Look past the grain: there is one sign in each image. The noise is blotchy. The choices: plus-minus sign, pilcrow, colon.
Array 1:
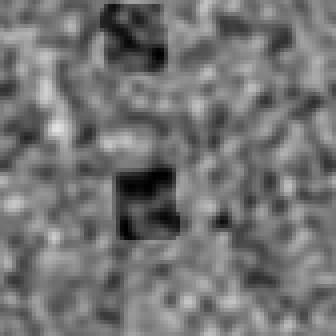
colon
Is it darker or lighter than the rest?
darker
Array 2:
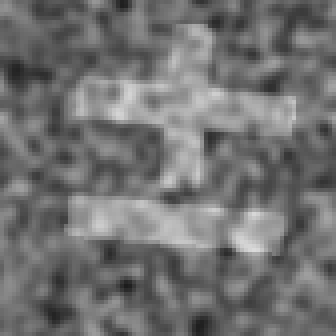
plus-minus sign
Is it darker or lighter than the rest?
lighter
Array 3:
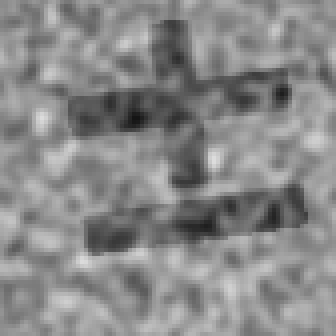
plus-minus sign
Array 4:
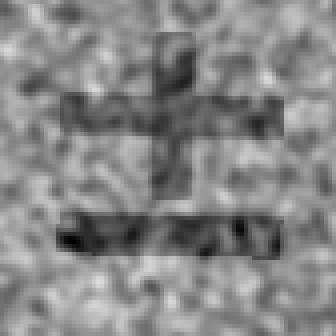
plus-minus sign
